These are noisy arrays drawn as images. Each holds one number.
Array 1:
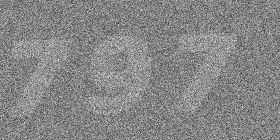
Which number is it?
797
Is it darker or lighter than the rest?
lighter
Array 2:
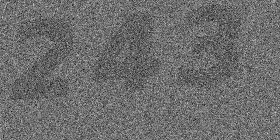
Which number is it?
243
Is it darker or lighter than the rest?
darker
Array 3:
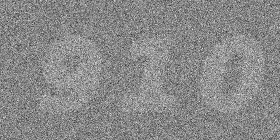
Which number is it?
910
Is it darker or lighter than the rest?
lighter
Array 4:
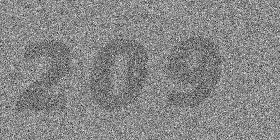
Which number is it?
209
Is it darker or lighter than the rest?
darker
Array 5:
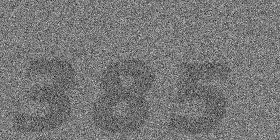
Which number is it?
385
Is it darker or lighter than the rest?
darker
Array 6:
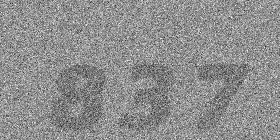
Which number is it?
837
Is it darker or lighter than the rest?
darker
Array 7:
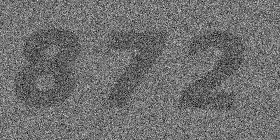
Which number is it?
872
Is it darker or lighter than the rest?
darker
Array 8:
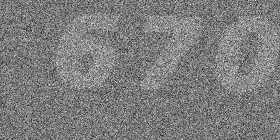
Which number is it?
670
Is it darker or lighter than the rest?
lighter
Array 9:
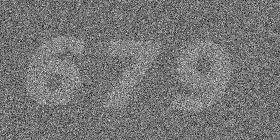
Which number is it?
679
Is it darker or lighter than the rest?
lighter
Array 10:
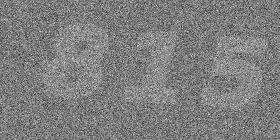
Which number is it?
815
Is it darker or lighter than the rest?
lighter
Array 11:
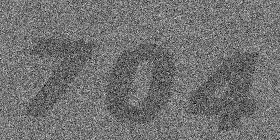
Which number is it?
704
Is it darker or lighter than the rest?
darker
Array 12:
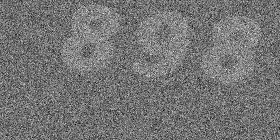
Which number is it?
898
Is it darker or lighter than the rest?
lighter
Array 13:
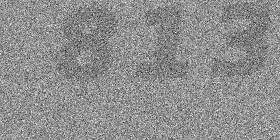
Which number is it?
813
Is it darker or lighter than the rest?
darker
